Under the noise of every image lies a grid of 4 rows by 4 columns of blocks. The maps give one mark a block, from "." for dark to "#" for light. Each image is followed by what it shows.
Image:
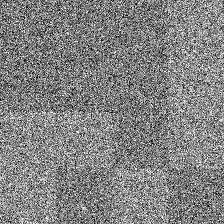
. . . #
. . . #
# # . #
# . # .
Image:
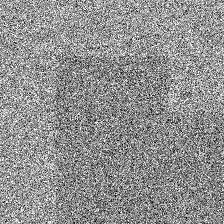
# # # #
# . . #
# . . .
# . . .
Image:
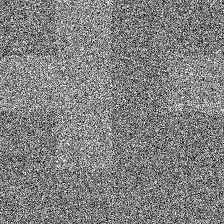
. # . .
# # . #
. # . .
. . . .
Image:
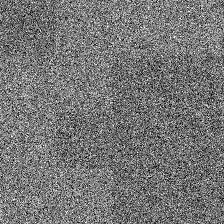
. # # #
# # . .
# . . .
# # . .
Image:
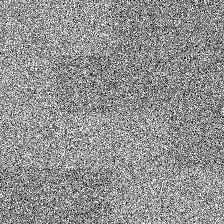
# # . .
# . . .
# # # .
. . # #
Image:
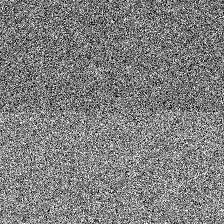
. . . .
. . . .
# # # #
# # # #
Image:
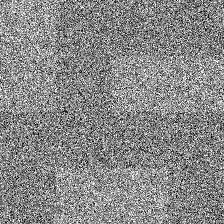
# . . .
# . # #
. . . .
. # # .
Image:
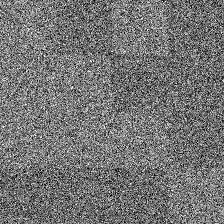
# . # .
# # . .
# # # .
. . . #
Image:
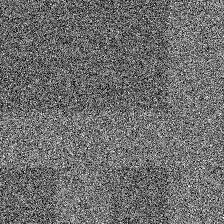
. . . #
. . . #
# # # #
. # . #
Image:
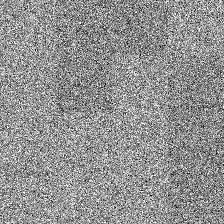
# . . #
# . # .
# # # .
# # # .
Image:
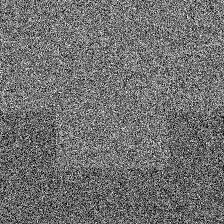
# # # #
# # # #
. # # .
. . . .
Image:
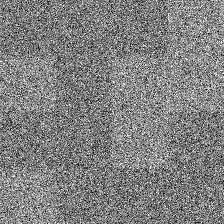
. . . #
# . # #
. . # .
# . . .
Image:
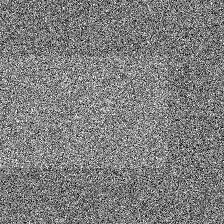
. . . .
# # # .
# # # .
. . . .
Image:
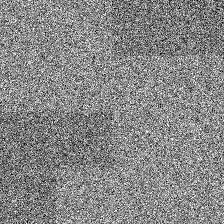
# # . .
# # # #
. . # #
. # # #
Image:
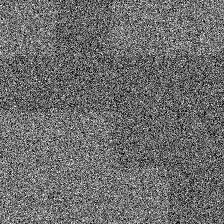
# . # #
. . . .
# # . .
# # # .
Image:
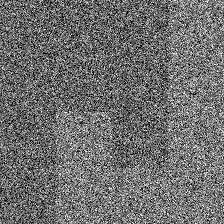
. . . #
. . . #
. # . #
. # # #
